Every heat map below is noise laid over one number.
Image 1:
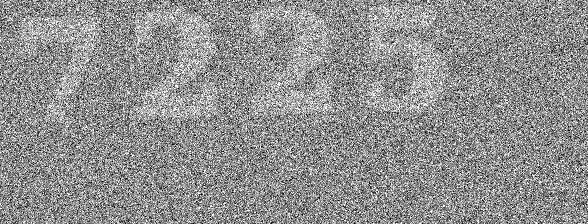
7225
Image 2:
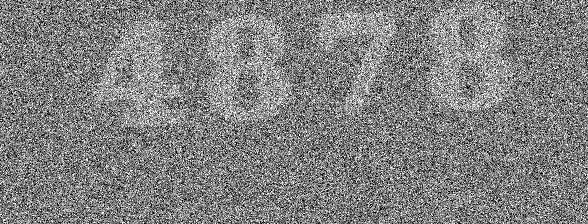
4878
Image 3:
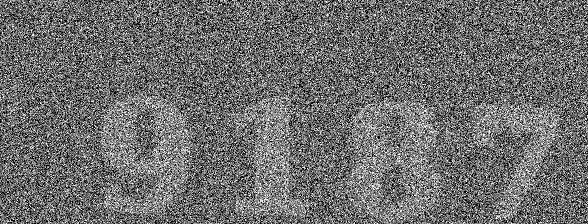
9187
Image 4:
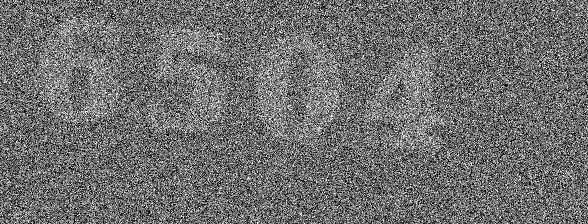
6504
